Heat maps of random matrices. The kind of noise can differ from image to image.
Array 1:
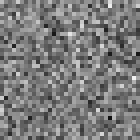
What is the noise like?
independent entries
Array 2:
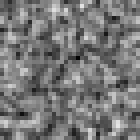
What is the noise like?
blotchy
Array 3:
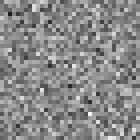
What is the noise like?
independent entries
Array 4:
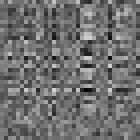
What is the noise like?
low rank plus noise
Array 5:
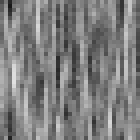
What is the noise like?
streaked along the columns
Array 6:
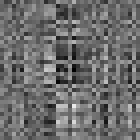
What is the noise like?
low rank plus noise
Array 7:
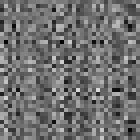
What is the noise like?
low rank plus noise
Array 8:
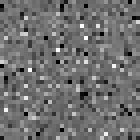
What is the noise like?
heavy tails
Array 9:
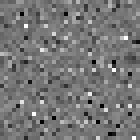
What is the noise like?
heavy tails
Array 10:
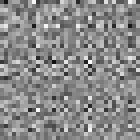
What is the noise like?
low rank plus noise
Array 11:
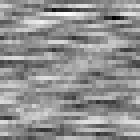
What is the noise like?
streaked along the rows
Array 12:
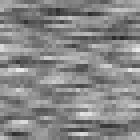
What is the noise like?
streaked along the rows
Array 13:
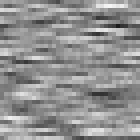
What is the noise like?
streaked along the rows
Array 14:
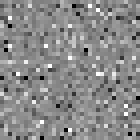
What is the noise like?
heavy tails
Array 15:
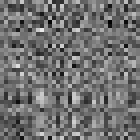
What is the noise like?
low rank plus noise
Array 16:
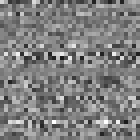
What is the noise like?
rows of uneven size
